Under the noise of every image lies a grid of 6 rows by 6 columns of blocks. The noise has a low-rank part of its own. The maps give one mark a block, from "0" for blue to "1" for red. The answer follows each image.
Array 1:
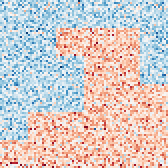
0 0 0 0 0 0
0 0 1 1 1 0
0 0 0 1 1 0
0 0 0 1 1 1
0 1 1 1 1 1
1 1 1 1 1 1
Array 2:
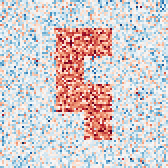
0 0 0 0 0 0
0 0 1 1 0 0
0 0 1 0 0 0
0 0 1 1 0 0
0 0 0 1 0 0
0 0 0 0 0 0
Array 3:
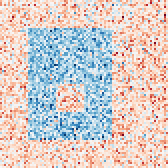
1 1 1 1 1 1
1 0 0 0 1 1
1 0 0 0 1 1
1 0 1 0 1 1
1 0 0 0 1 1
1 1 1 1 1 1
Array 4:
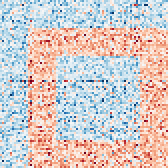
0 0 0 0 0 0
0 1 1 1 1 1
0 1 0 0 0 1
0 1 0 0 0 1
0 1 0 0 0 1
0 1 1 1 1 1
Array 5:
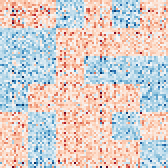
1 1 0 1 0 1
0 0 1 1 1 1
0 0 1 0 0 0
0 1 1 1 1 0
1 0 1 1 0 1
1 0 1 1 1 0
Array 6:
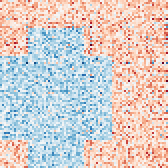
1 1 1 1 1 1
1 0 0 1 1 1
0 0 0 0 1 1
0 0 0 0 1 1
0 0 0 0 1 1
1 0 0 1 1 1
